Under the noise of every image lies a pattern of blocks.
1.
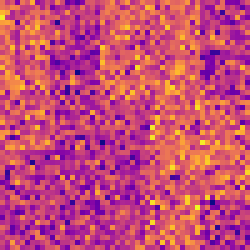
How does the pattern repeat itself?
no symmetry
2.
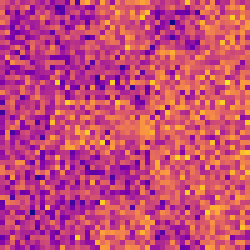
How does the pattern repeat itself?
top and bottom mirror each other
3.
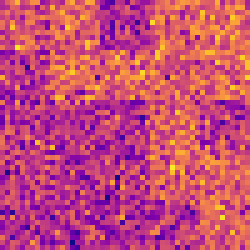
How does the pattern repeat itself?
mirrored about the diagonal from the bottom left
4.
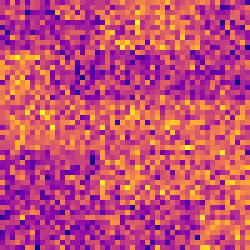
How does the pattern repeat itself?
no symmetry
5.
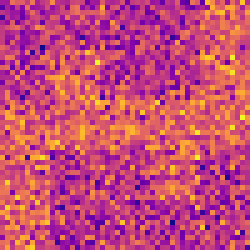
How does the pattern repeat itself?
the same after a half turn
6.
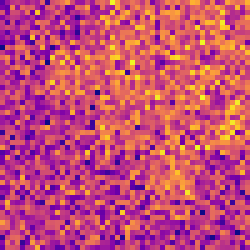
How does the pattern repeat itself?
mirrored about the diagonal from the bottom left
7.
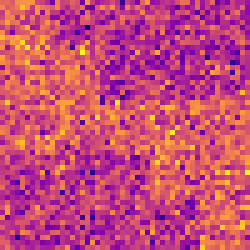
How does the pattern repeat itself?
the same after a half turn
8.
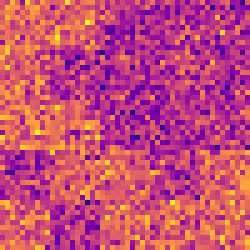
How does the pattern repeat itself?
mirrored about the diagonal from the bottom left
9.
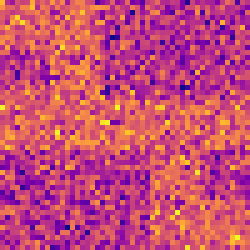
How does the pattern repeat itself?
the same after a half turn
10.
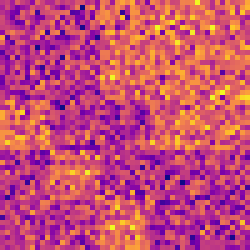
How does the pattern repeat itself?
mirrored about the diagonal from the bottom left
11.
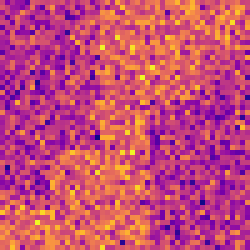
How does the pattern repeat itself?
the same after a half turn
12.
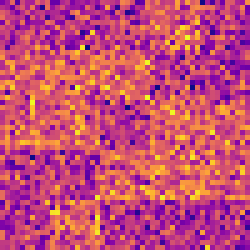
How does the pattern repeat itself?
the same after a half turn
